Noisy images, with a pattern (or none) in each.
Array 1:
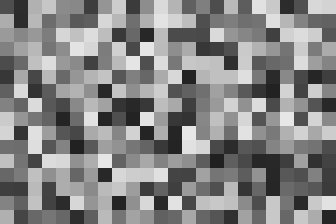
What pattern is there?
only noise
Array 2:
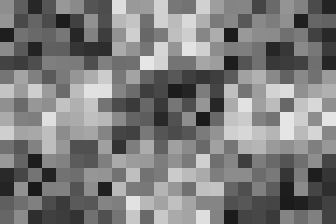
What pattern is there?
a checkerboard
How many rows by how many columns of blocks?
3 by 3
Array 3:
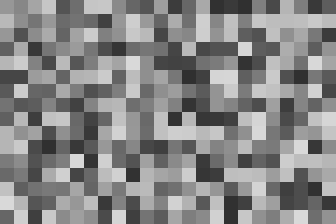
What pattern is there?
only noise
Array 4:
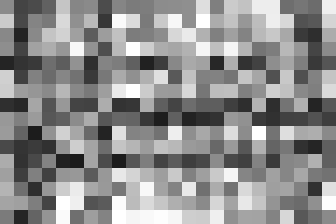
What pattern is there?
bands of rows crossing bands of columns
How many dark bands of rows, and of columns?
3 and 3
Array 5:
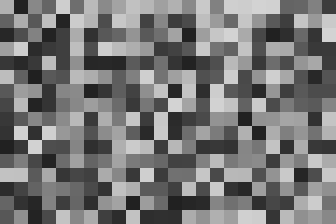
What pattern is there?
only noise
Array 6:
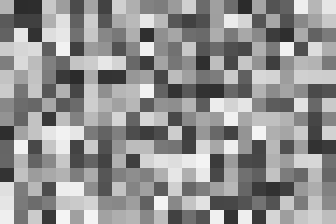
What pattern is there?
only noise
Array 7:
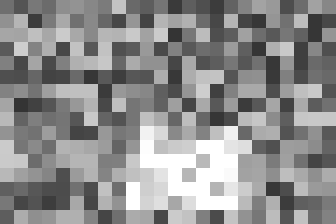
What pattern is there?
one block
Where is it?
bottom middle
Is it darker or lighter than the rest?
lighter
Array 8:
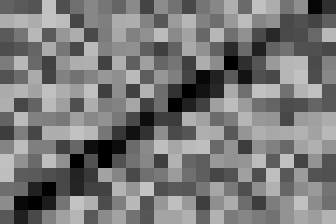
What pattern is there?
a diagonal band
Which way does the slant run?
bottom left to top right
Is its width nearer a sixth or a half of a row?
a sixth
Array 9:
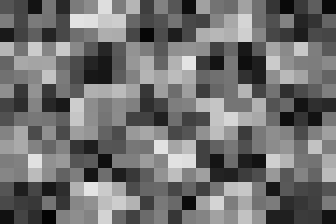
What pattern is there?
a checkerboard
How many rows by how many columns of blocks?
5 by 5
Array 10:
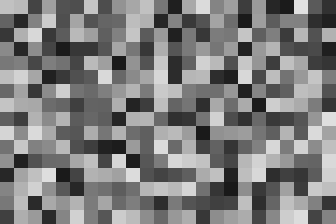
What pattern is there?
only noise
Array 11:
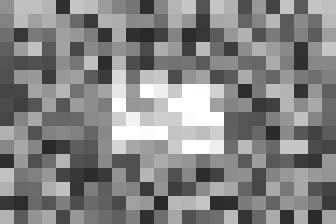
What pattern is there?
one block
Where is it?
centre
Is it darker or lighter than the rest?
lighter
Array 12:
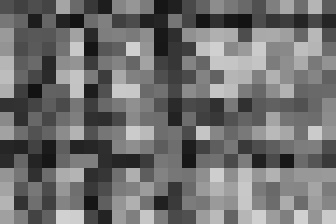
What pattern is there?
bands of rows crossing bands of columns
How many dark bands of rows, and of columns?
3 and 3
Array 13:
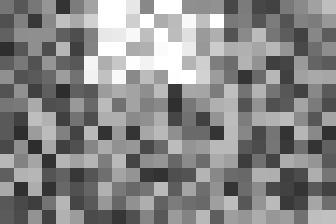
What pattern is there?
one block
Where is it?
top middle
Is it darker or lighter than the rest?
lighter
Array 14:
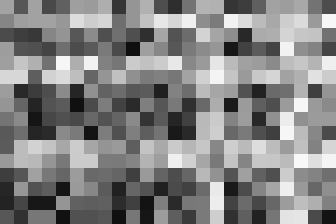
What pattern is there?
bands of rows crossing bands of columns
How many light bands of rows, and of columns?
3 and 2
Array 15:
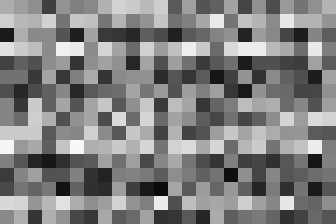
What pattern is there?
bands of rows
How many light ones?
5
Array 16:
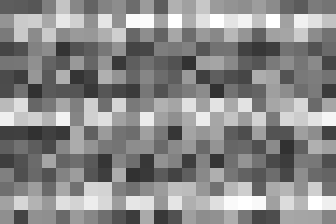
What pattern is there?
bands of rows
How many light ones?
3
